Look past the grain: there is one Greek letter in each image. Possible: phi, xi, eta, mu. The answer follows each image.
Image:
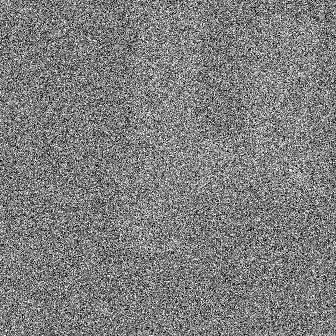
mu
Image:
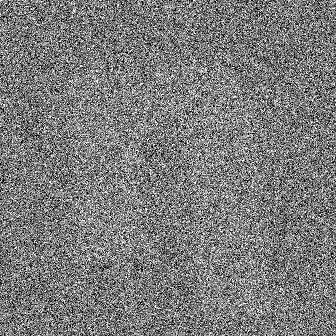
eta
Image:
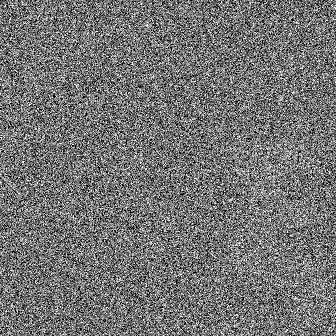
xi
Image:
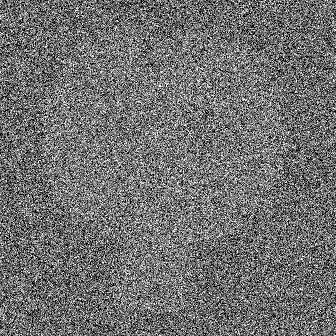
phi
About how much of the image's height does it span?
nearly all
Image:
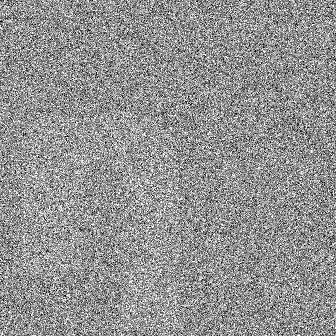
eta
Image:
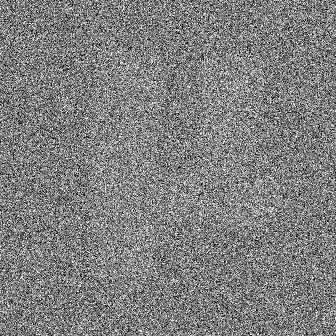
mu
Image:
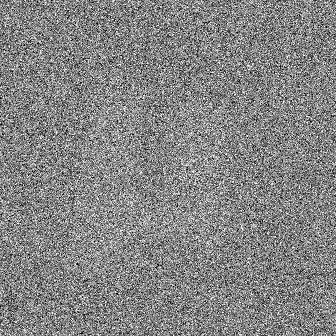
mu
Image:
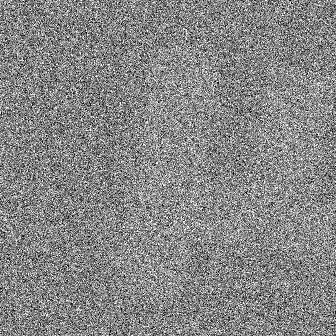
mu
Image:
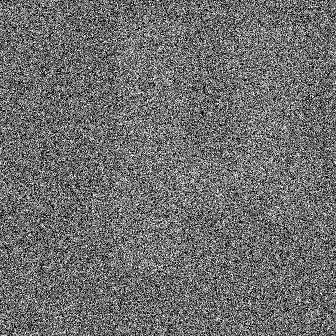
mu
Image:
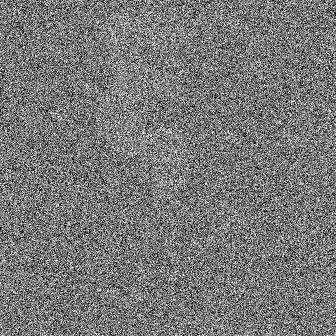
xi
